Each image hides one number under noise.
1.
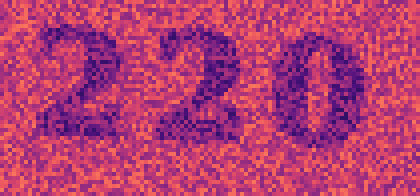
220
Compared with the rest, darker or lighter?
darker
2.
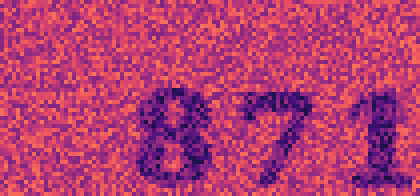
871
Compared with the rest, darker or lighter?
darker
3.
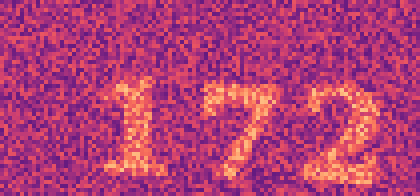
172
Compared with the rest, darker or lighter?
lighter
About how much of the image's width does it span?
two thirds
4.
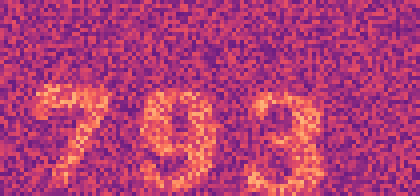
793
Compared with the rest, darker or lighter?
lighter
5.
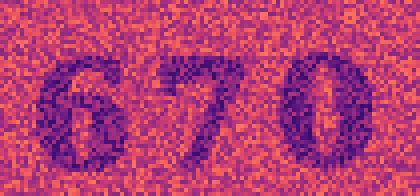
670
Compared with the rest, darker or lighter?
darker
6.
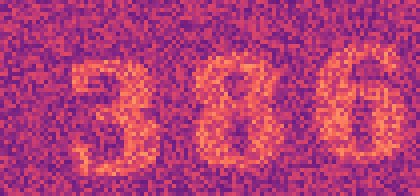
386
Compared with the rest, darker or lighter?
lighter
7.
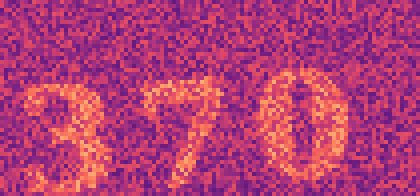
370
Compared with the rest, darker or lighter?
lighter
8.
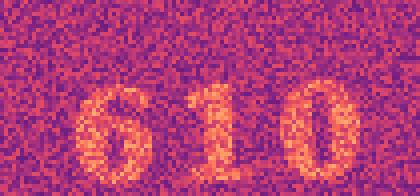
610
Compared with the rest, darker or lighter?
lighter
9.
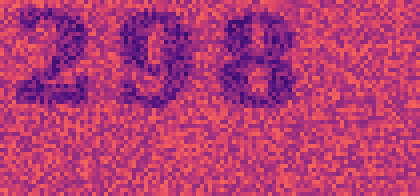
298
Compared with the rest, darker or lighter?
darker
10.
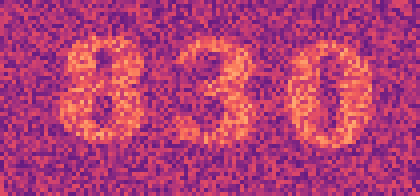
830
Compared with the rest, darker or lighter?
lighter
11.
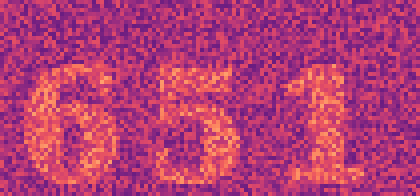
651
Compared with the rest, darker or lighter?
lighter
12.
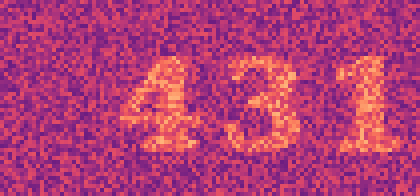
431
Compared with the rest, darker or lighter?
lighter
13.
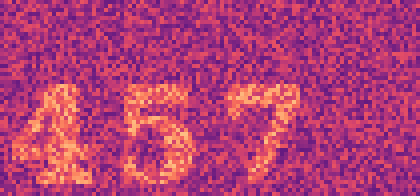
457
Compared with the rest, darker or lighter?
lighter
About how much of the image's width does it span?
two thirds
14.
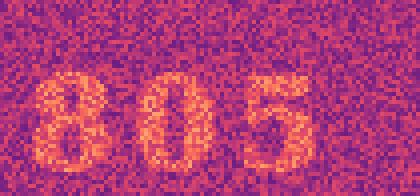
805
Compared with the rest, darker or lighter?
lighter
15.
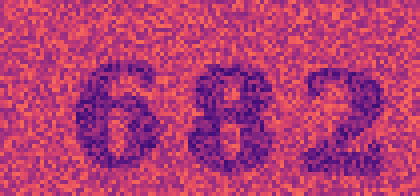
682
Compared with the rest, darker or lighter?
darker
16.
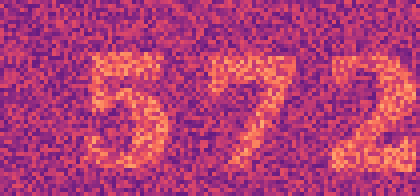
572
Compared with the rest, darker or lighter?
lighter
